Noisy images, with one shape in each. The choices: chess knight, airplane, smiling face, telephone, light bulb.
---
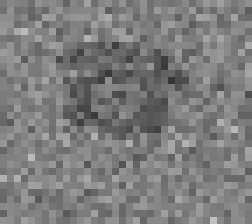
dark telephone
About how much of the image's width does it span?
half
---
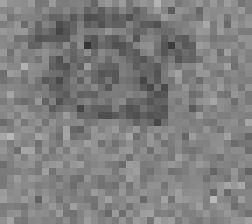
dark telephone
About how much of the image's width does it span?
two thirds
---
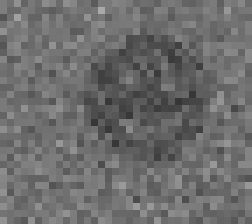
dark smiling face
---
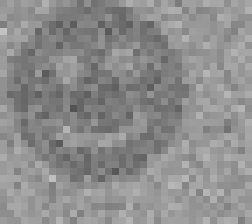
dark smiling face
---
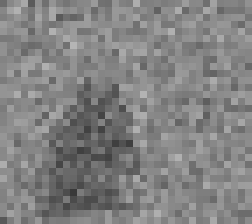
dark chess knight
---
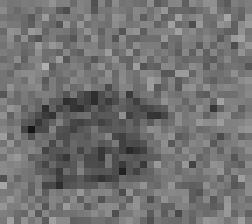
dark telephone
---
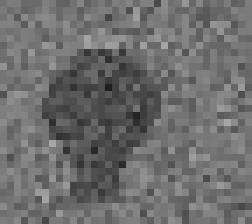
dark light bulb
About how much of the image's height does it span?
two thirds
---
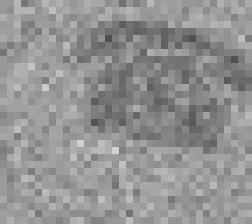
dark telephone
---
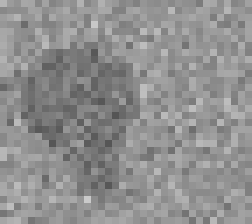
dark light bulb
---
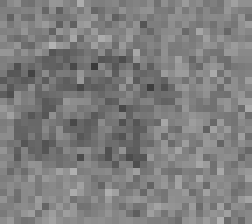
dark telephone
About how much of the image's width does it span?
two thirds
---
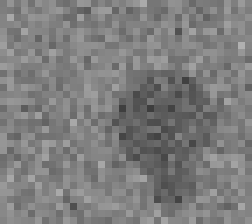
dark light bulb
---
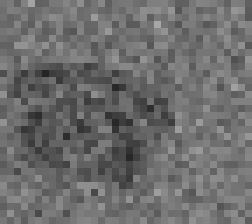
dark telephone
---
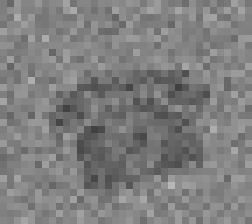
dark telephone
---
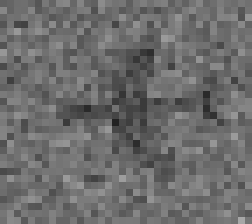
dark airplane
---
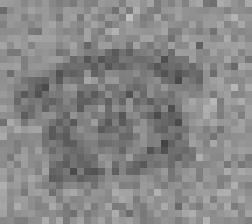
dark telephone
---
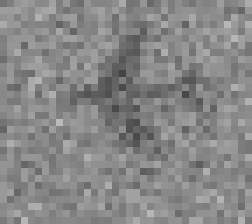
dark airplane
